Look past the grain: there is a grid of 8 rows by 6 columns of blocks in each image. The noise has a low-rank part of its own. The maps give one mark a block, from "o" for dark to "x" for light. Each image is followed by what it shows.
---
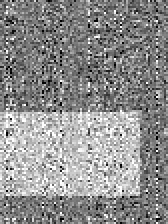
o o o o o o
o o o o o o
o o o o o o
o o o o o o
x x x x x o
x x x x x o
x x x x x o
o o o o o o
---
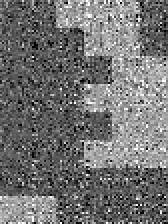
o o x x x o
o o o x x o
o o o o x x
o o o x x x
o o o o x x
o o o x x x
o o o o o o
x x o o o o
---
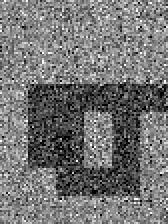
x x x x x x
x x x x x x
x x x x x x
x o o o o o
x o o x o x
x o o x o x
x x o o o x
x x x x x x
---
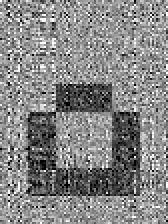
x x x x x x
x x x x x x
x x x x x x
x x o o x x
x o x x o x
x o x x o x
x o o o o x
x x x x x x
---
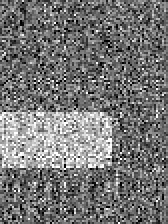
o o o o o o
o o o o o o
o o o o o o
o o o o o o
x x x x o o
x x x x o o
o o o o o o
o o o o o o
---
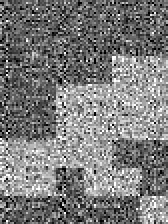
o o o o o o
o o o o o o
o o o o x x
o o x x x x
o o x x x x
x x x x o o
x x o x x o
o o o o o x
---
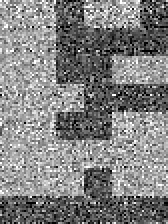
x x o x x o
x x o o o o
x x o o x x
x x x o o o
x x o o x x
x x x x x x
x x x o x x
o o o o o o
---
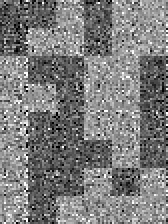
o o x o x x
o x x o x x
x o o x x o
x x o x x o
x o o x x o
x o o o x o
x o o x o x
x o x x x x
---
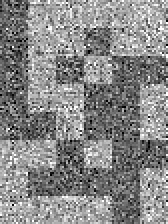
o x x x x x
o x x o x x
o x o x o o
o x x o o x
o o x o o x
x x o x o o
x o o o o x
x x x x o x
